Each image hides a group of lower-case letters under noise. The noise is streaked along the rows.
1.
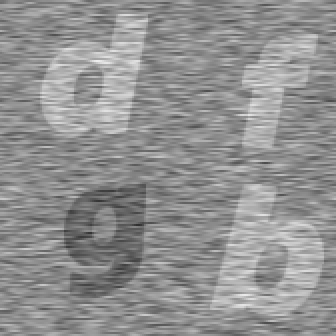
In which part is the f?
top right
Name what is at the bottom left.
g
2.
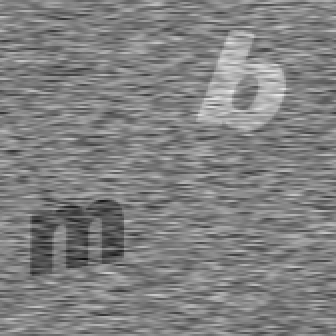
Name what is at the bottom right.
nothing
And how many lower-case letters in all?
2
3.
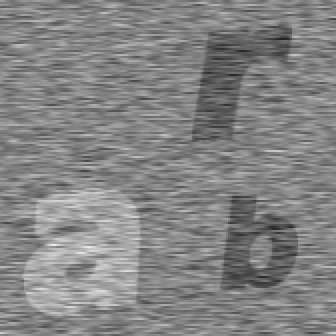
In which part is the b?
bottom right
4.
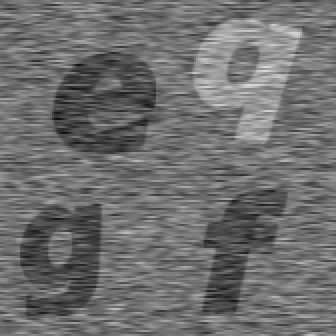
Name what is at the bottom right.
f
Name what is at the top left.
e
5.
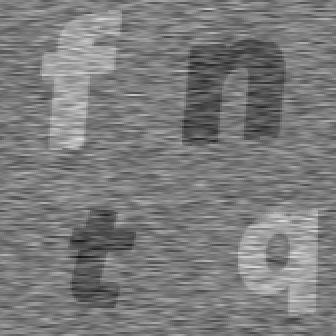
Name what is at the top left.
f
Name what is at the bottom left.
t
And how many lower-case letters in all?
4
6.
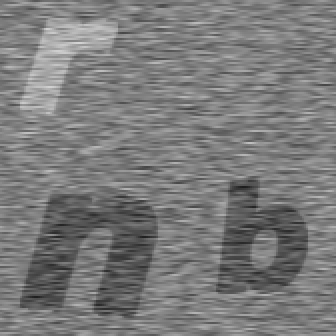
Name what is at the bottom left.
n
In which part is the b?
bottom right
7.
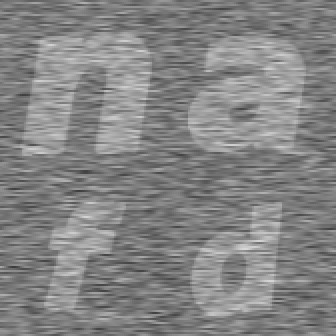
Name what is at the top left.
n
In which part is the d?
bottom right
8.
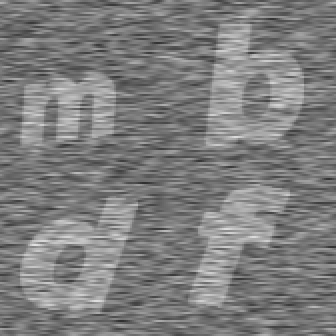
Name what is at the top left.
m
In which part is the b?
top right
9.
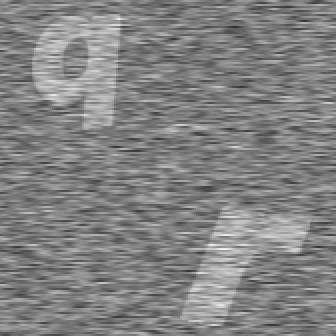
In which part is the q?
top left
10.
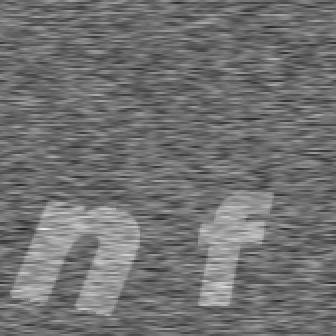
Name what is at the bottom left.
n
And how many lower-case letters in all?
2
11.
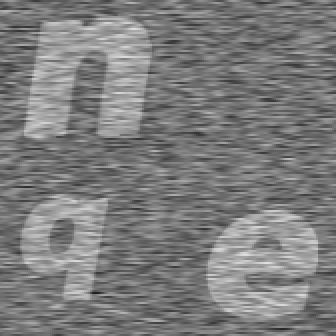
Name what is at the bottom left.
q
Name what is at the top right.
nothing
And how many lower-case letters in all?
3
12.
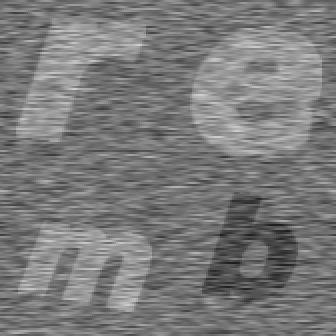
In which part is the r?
top left
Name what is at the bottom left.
m
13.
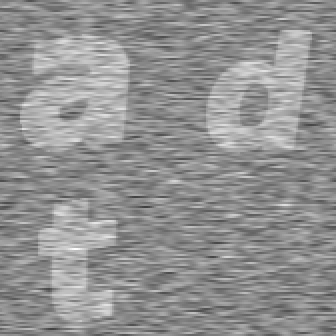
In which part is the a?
top left
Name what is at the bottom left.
t
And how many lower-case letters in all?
3
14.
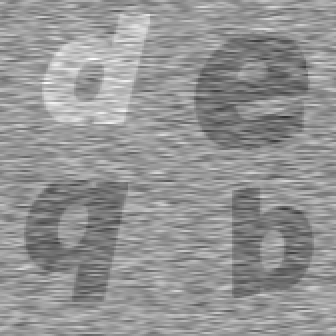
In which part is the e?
top right
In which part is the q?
bottom left
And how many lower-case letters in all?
4
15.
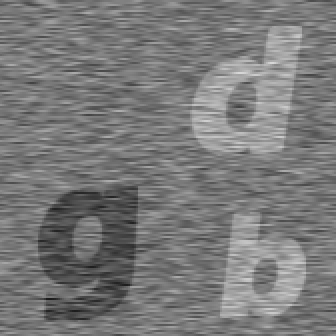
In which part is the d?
top right
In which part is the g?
bottom left
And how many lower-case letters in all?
3
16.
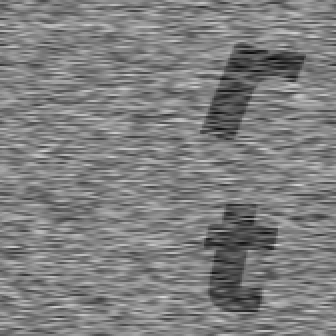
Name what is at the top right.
r
